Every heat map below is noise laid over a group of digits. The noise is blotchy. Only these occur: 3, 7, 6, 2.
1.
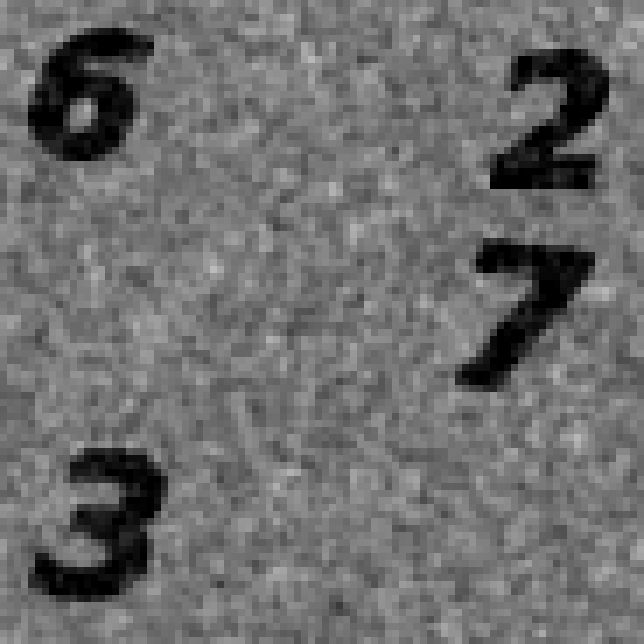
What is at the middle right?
7
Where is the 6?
top left
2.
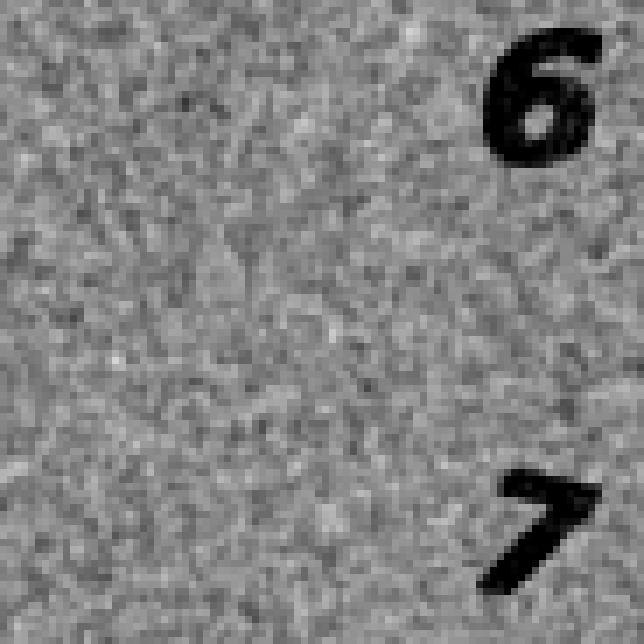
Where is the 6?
top right
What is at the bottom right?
7
